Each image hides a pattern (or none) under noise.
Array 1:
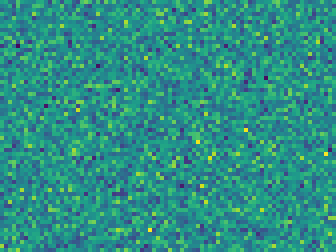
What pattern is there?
only noise
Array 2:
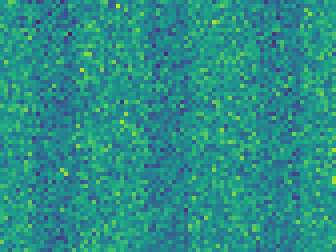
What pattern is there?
vertical stripes
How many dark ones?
3
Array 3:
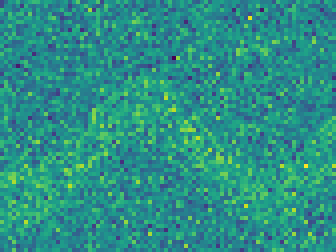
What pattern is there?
a wavy band
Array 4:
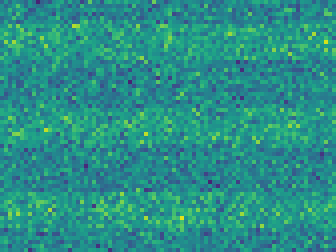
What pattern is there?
horizontal stripes
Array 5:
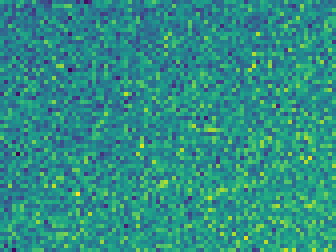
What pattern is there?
a smooth slope
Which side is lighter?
bottom right
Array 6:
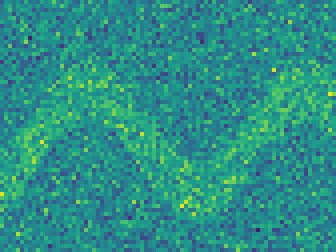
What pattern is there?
a wavy band
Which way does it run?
left to right
